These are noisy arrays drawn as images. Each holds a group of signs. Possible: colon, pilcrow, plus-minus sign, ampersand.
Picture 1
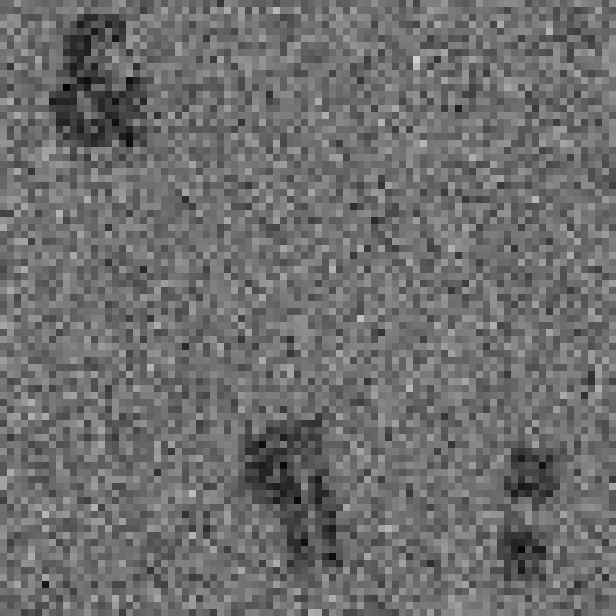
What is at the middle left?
nothing
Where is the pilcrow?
bottom middle
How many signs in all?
3
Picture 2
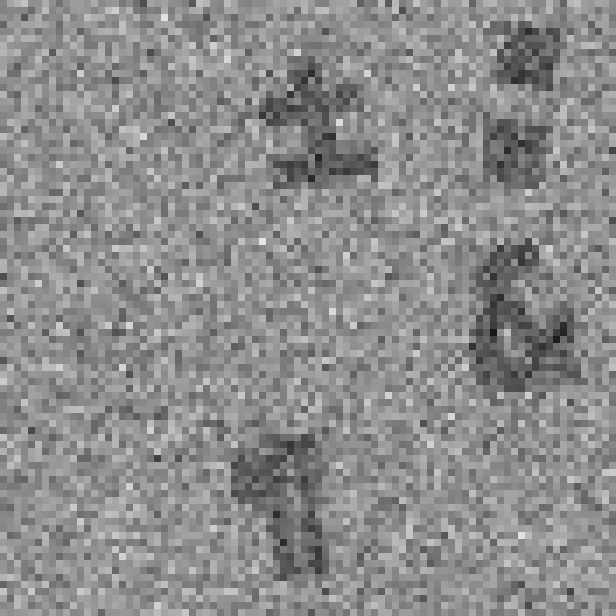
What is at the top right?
colon
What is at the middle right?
ampersand
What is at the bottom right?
nothing
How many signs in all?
4
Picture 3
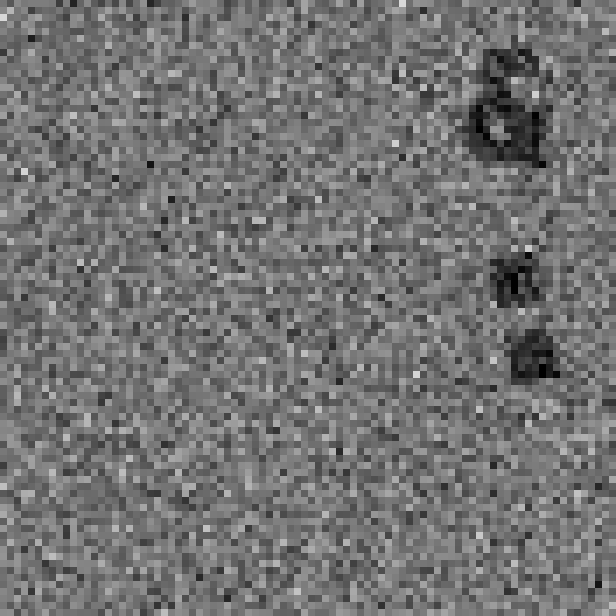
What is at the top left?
nothing
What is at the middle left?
nothing
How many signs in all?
2
